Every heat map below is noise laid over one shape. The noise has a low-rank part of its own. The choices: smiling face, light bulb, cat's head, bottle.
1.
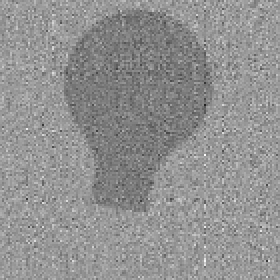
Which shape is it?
light bulb
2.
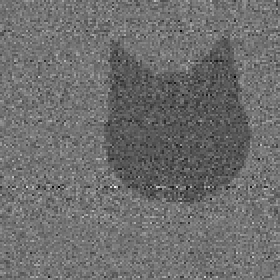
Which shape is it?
cat's head
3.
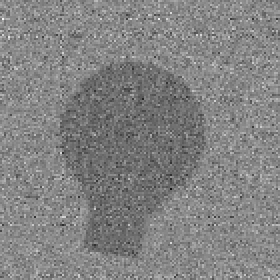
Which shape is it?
light bulb
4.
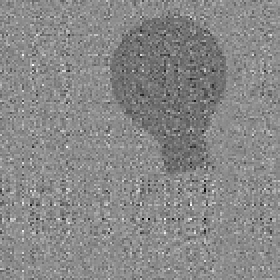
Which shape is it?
light bulb
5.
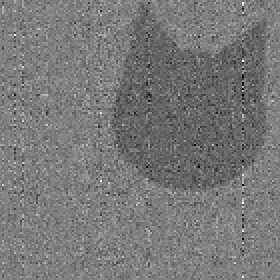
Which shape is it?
cat's head
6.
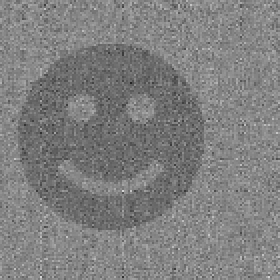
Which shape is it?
smiling face
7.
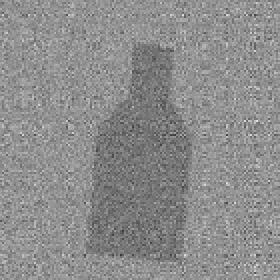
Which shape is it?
bottle
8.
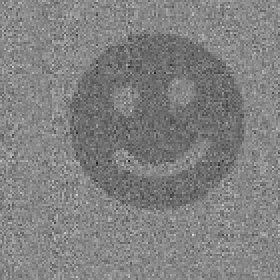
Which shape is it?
smiling face
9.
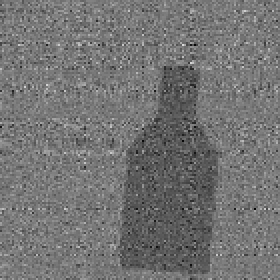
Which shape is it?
bottle
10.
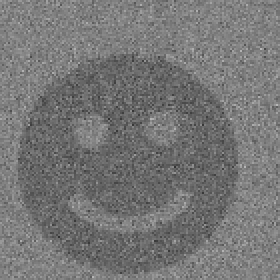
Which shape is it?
smiling face
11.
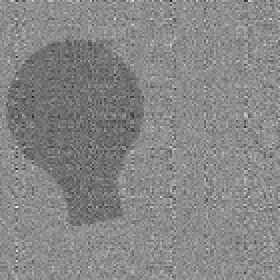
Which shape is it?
light bulb
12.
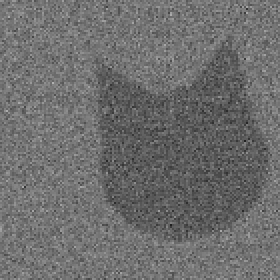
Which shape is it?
cat's head
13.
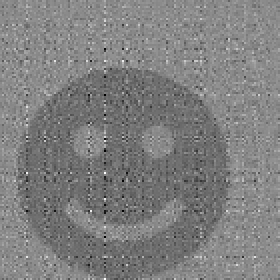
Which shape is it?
smiling face
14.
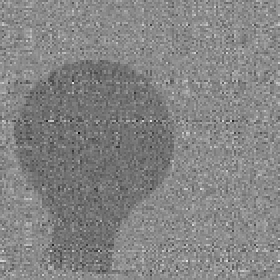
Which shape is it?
light bulb
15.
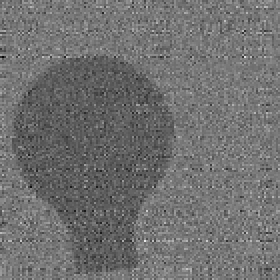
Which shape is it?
light bulb
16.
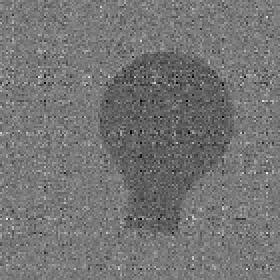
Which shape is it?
light bulb
